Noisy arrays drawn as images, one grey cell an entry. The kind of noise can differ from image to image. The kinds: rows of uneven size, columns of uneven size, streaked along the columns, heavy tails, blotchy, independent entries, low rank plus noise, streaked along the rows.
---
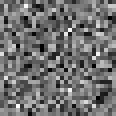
low rank plus noise
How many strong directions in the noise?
three or four
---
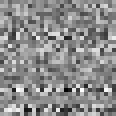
rows of uneven size
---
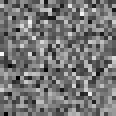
independent entries
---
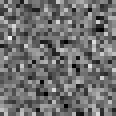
independent entries
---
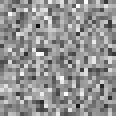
independent entries
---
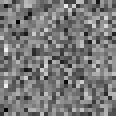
low rank plus noise
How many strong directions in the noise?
five to eight
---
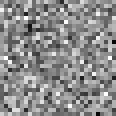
independent entries
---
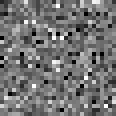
heavy tails
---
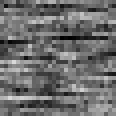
streaked along the rows
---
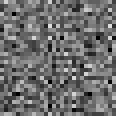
low rank plus noise
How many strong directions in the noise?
two
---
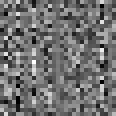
columns of uneven size
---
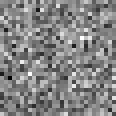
independent entries
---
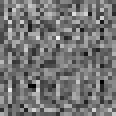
low rank plus noise
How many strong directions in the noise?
two
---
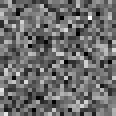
independent entries
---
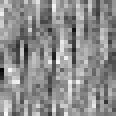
streaked along the columns
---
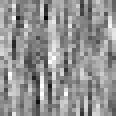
streaked along the columns
